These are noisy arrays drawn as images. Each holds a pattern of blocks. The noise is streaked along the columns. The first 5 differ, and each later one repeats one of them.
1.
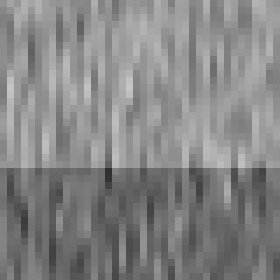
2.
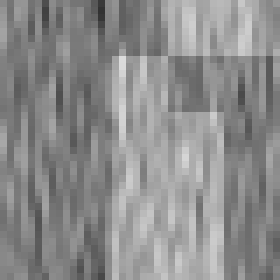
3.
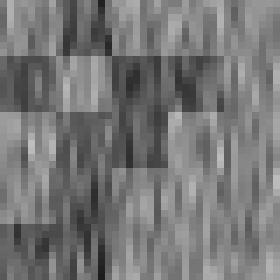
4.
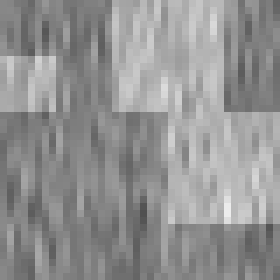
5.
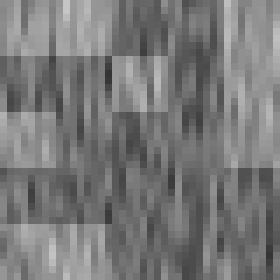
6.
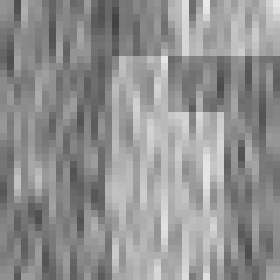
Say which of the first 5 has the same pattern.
2
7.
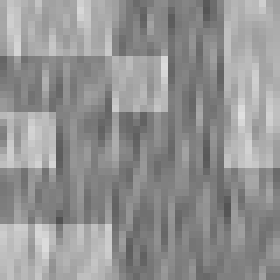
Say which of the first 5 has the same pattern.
5
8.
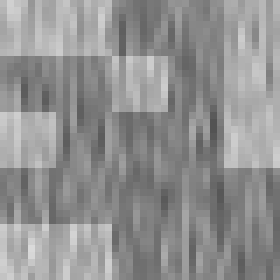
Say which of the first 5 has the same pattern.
5
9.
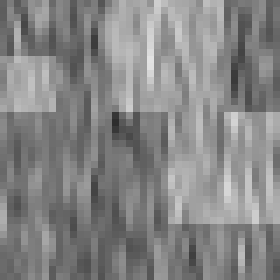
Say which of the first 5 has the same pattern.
4
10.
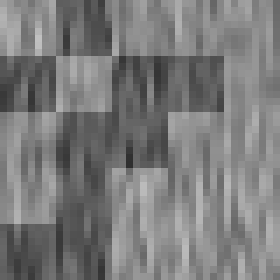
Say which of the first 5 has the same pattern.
3
